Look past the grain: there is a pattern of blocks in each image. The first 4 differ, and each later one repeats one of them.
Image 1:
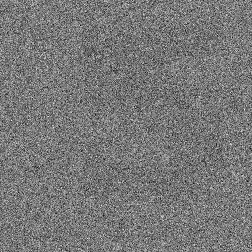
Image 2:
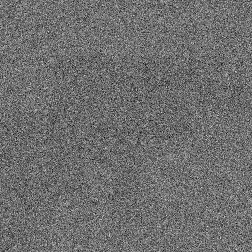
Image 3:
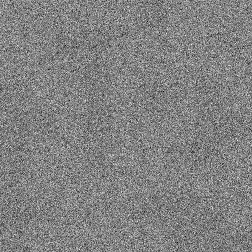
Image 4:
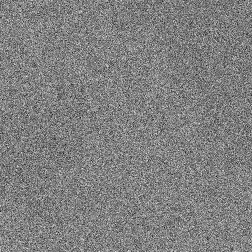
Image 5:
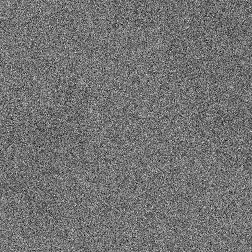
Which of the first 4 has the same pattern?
4
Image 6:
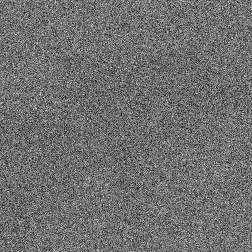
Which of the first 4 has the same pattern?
2
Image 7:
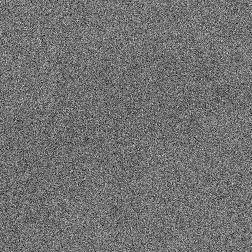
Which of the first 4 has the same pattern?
2
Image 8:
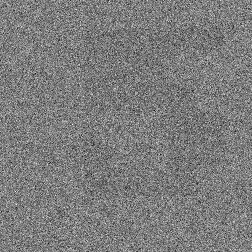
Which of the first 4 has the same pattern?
1
